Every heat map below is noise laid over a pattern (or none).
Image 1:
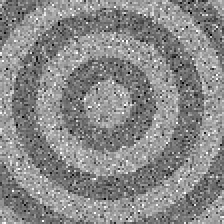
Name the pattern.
rings round one point
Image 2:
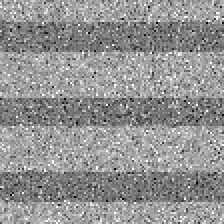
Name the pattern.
horizontal stripes
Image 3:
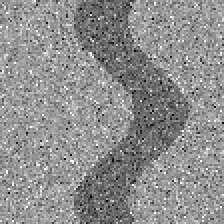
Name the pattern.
a wavy band
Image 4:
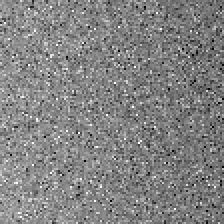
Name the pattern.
a smooth slope
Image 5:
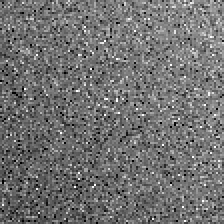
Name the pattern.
a smooth slope
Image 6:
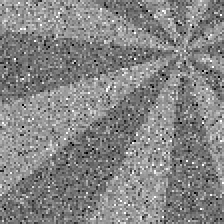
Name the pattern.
spokes from one point
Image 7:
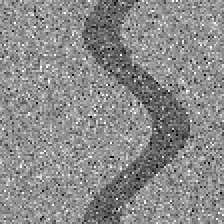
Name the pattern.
a wavy band
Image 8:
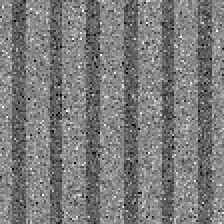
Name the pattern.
vertical stripes
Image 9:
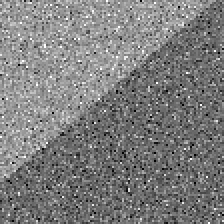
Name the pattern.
a sharp edge
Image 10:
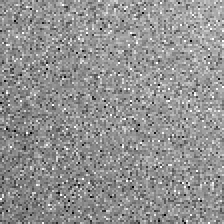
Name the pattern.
a smooth slope
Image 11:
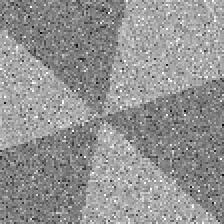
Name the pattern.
spokes from one point
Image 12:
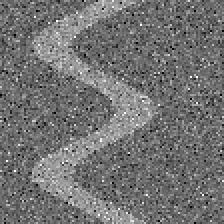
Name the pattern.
a wavy band
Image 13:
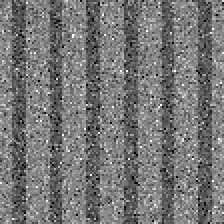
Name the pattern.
vertical stripes
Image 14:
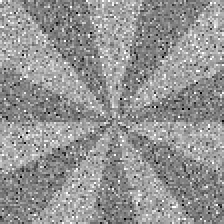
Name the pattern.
spokes from one point
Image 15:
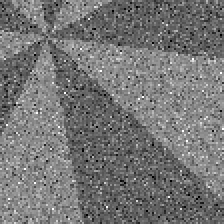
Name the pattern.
spokes from one point
